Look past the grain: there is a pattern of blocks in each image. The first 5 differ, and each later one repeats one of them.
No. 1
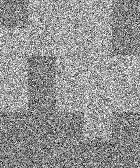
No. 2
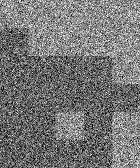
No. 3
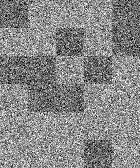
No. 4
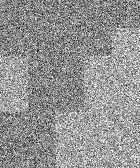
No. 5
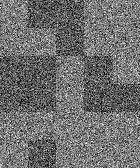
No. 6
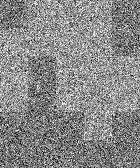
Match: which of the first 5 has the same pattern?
1
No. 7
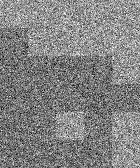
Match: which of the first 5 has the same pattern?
2
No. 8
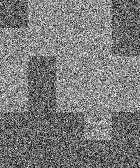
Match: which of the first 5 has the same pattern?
1
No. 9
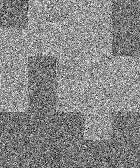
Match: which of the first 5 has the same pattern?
1
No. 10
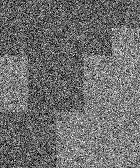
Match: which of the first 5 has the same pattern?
4
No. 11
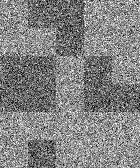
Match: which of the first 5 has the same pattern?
5
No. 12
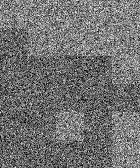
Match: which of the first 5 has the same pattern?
2
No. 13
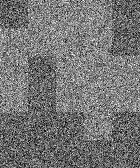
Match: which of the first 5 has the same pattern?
1
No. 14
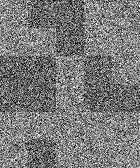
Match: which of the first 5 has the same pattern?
5
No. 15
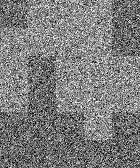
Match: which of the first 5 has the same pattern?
1
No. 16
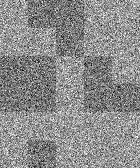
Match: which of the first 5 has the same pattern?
5
